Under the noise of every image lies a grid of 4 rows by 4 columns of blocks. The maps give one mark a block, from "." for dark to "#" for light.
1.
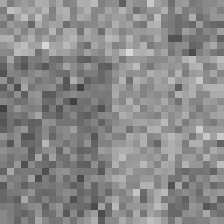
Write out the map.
###.
..##
..##
..#.
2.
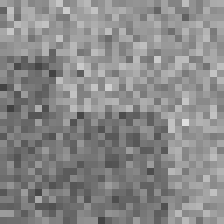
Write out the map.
####
.###
...#
...#
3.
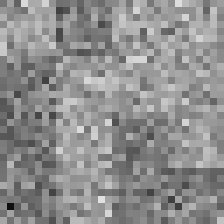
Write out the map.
#.##
.###
.#.#
.#..
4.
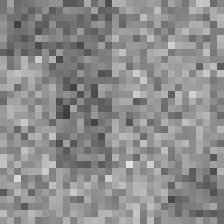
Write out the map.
..##
#.##
#.##
###.
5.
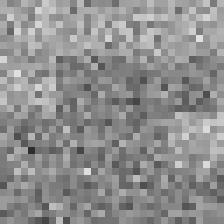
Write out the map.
####
#...
...#
....
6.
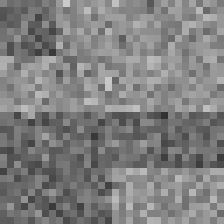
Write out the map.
.###
####
....
..##
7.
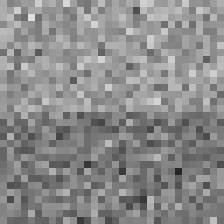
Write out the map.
####
####
....
....
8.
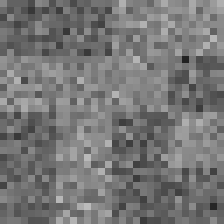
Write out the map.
..##
###.
.#.#
.#..
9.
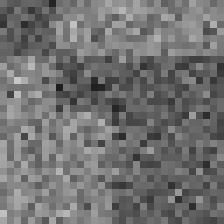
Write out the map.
.###
#...
##..
##..
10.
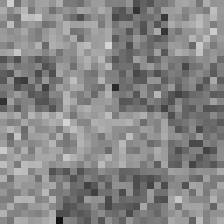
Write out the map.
##.#
.#..
###.
#..#
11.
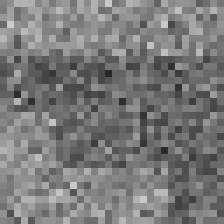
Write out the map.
####
....
#...
###.
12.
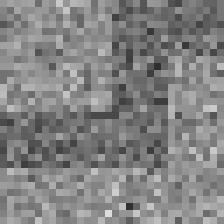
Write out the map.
##..
##.#
...#
####
